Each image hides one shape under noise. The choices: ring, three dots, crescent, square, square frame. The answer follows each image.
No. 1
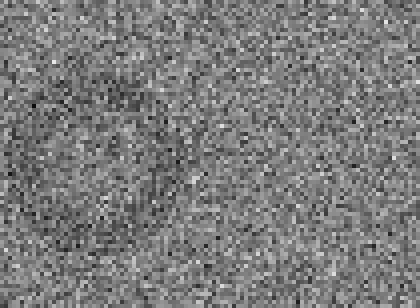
dark ring
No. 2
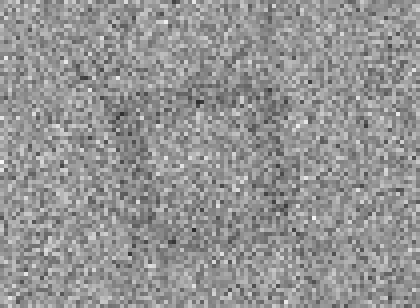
dark square frame
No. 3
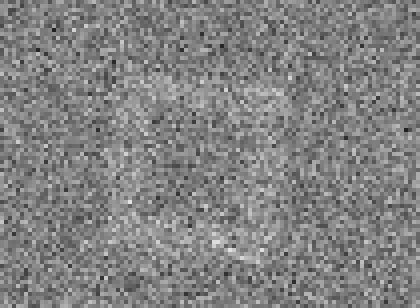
light square frame
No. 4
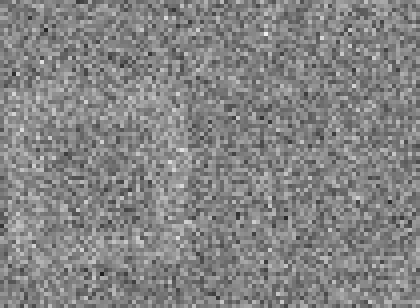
light square frame
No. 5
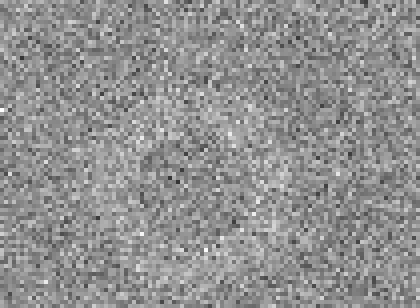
light ring
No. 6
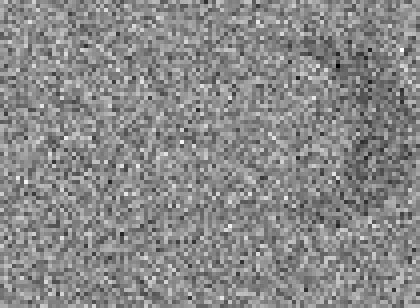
dark crescent
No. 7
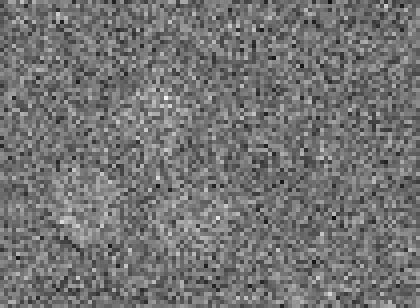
light three dots
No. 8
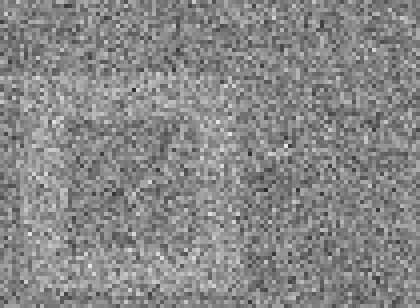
light square frame
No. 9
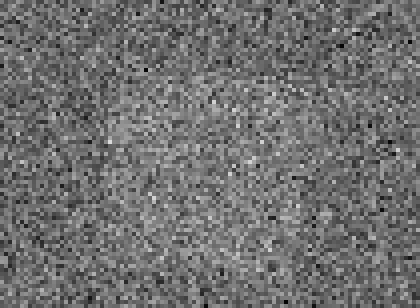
light square
